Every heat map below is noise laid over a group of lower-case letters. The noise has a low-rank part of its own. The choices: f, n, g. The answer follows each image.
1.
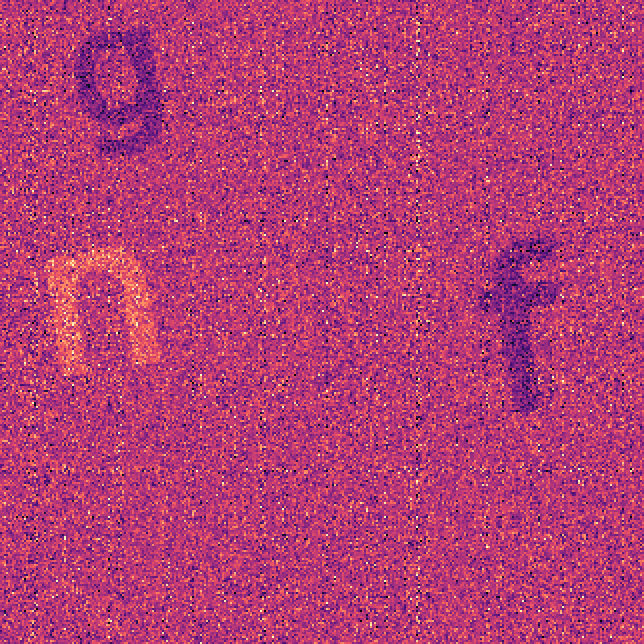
top left: dark g; middle left: light n; middle right: dark f
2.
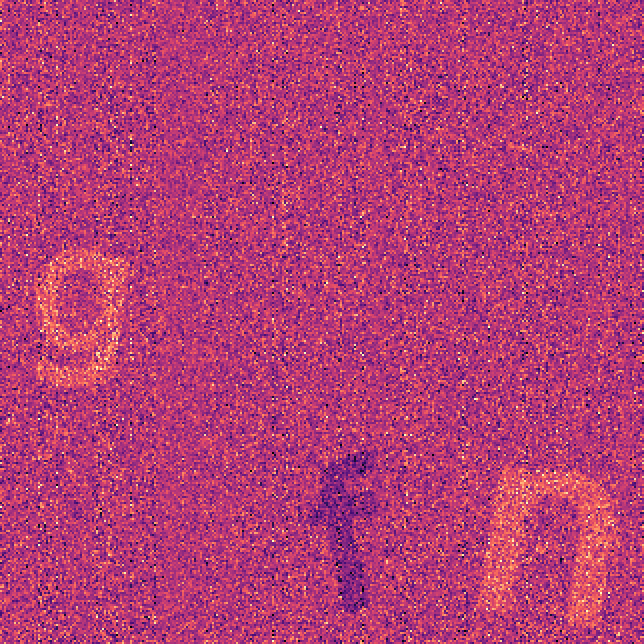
middle left: light g; bottom middle: dark f; bottom right: light n
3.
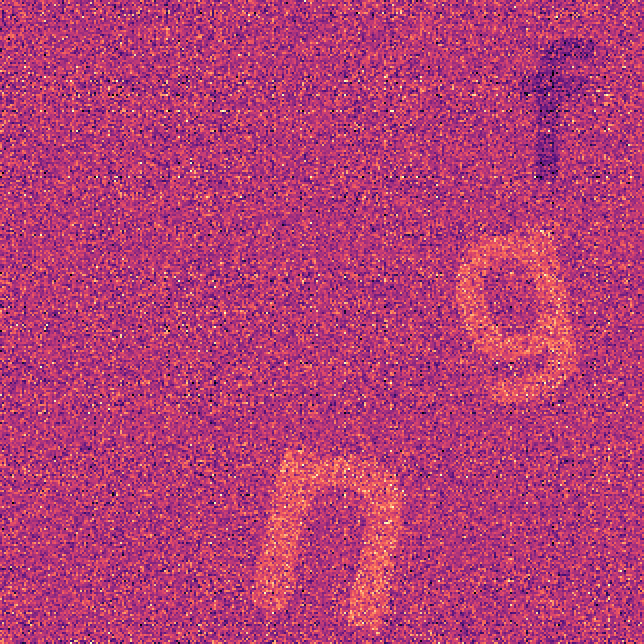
top right: dark f; middle right: light g; bottom middle: light n
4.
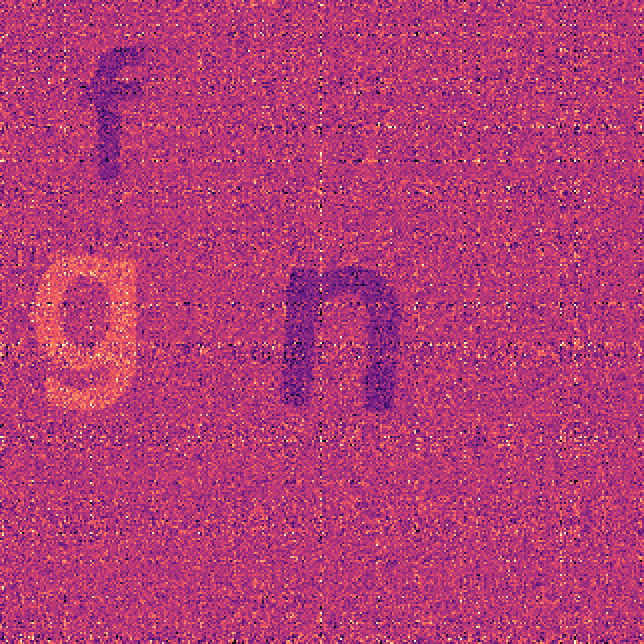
top left: dark f; middle left: light g; centre: dark n
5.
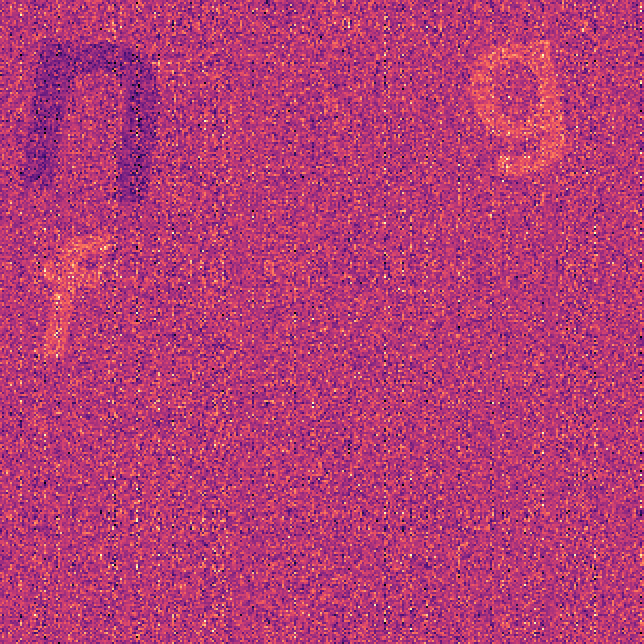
top left: dark n; top right: light g; middle left: light f
